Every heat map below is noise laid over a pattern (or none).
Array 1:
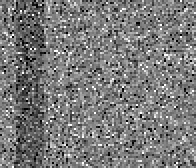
one vertical stripe
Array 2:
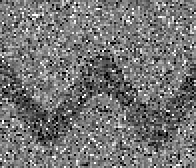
a wavy band
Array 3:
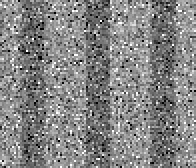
vertical stripes
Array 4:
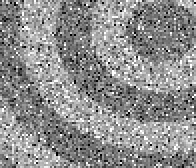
rings round one point
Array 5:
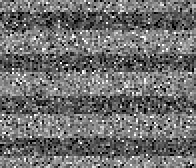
horizontal stripes
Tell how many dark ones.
4
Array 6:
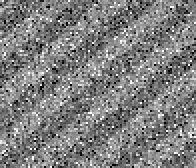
diagonal stripes
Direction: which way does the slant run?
bottom left to top right
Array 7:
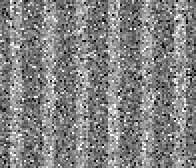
vertical stripes
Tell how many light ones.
6
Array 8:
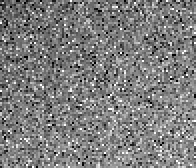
a smooth slope
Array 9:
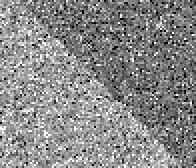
a sharp edge
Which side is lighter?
bottom left
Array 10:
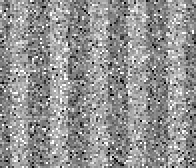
vertical stripes
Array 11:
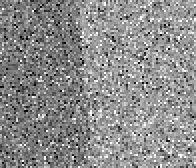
a sharp edge
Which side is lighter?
right
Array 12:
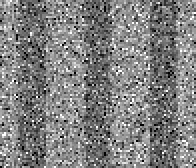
vertical stripes
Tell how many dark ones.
3
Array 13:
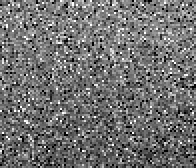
a smooth slope
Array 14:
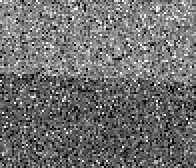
a sharp edge
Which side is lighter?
top
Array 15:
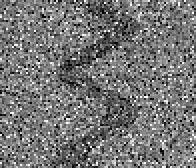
a wavy band
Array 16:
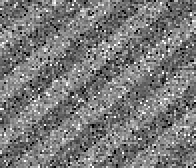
diagonal stripes
